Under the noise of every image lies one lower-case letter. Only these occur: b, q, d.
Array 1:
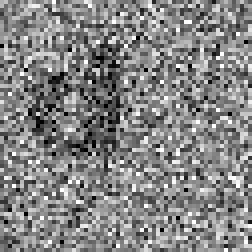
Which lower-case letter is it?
d
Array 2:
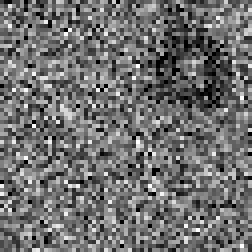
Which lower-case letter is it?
b
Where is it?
top right
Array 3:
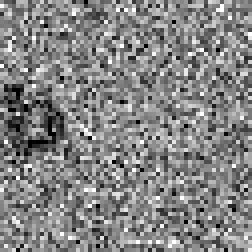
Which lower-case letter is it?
b
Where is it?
middle left
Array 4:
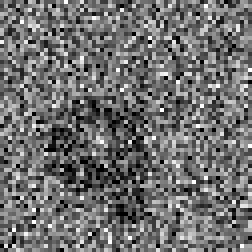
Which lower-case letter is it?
q
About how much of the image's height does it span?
half
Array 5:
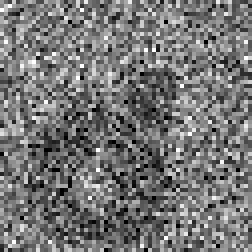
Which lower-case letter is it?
d
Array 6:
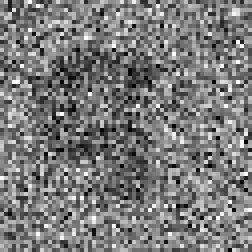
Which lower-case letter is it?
q
